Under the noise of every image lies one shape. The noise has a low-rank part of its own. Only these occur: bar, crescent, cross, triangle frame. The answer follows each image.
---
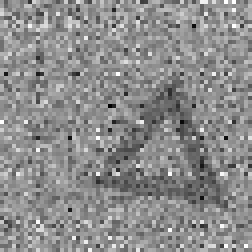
dark triangle frame
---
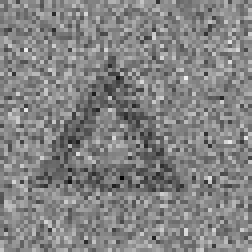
dark triangle frame
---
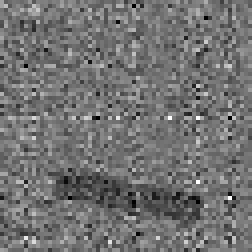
dark bar
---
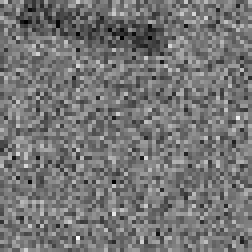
dark bar
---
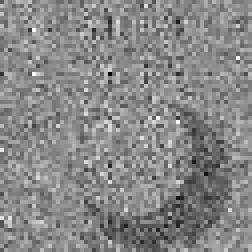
dark crescent
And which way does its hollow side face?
up and left
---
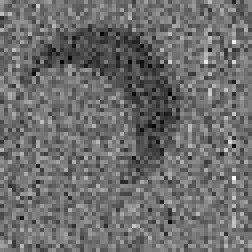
dark crescent
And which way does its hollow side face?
down and left
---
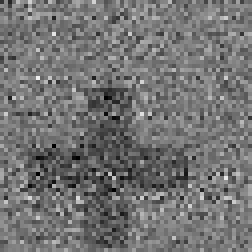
dark cross
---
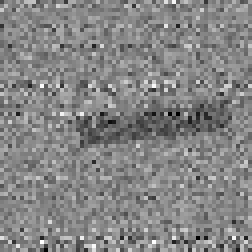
dark bar
